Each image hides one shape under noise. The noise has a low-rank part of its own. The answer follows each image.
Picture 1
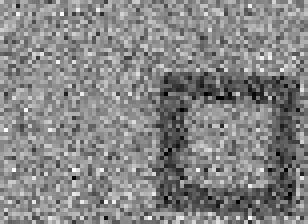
dark square frame
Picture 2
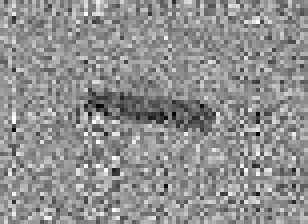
dark bar, centre
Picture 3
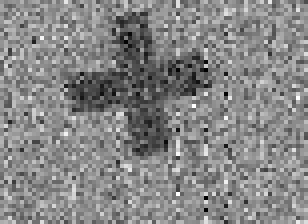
dark cross
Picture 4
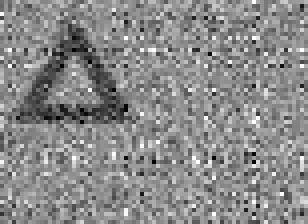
dark triangle frame
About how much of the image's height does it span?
half
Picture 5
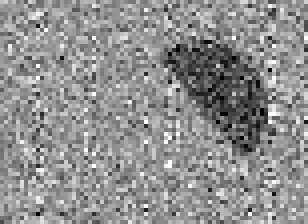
dark half disc
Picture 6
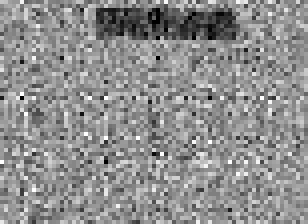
dark bar
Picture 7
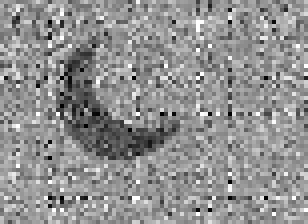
dark crescent
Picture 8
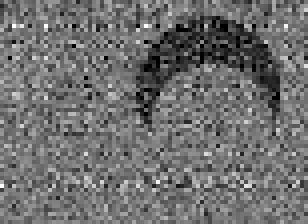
dark crescent
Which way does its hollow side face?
down
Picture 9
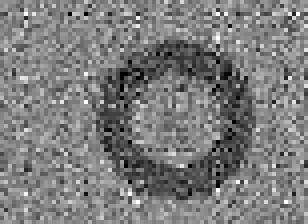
dark ring
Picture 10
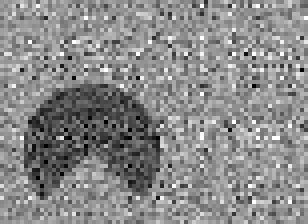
dark disc with a wedge cut out
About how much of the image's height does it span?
half
